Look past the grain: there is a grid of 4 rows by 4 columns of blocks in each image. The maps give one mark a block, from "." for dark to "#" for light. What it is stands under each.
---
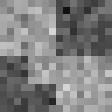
# # . .
# # . .
. # # #
. . # #
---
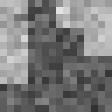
# . # #
# . . #
# . . .
. . . .
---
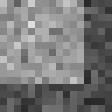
# # # .
# # # .
# # # .
. . . .
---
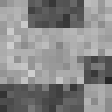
# . . #
# # # #
# # # .
. . . #
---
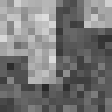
# # . #
# # . .
. # . .
. . . .
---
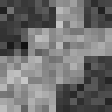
. . # .
. # # #
# # # .
# # . .
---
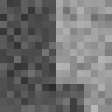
. . # #
. . # #
. . # #
. . . #
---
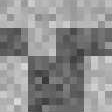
# # # #
. # . .
# . . #
# . . #
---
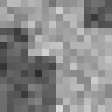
# # # .
. # # #
. . # #
. . # #
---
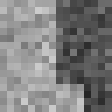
# # . .
# # . .
# # . .
# # # .
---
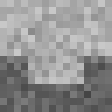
# # # #
# # # #
. # # .
. . . .
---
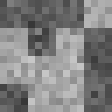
. . . #
# . # .
# # # .
. # # .
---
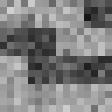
# # # .
. . # #
# . . .
# # # #
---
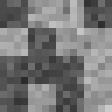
. # # .
# . # #
. . . #
. # . #
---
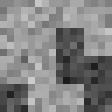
# # # #
# # . #
# # . .
. # # .
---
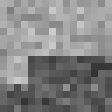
# # # #
# # # #
# . . .
. . . .
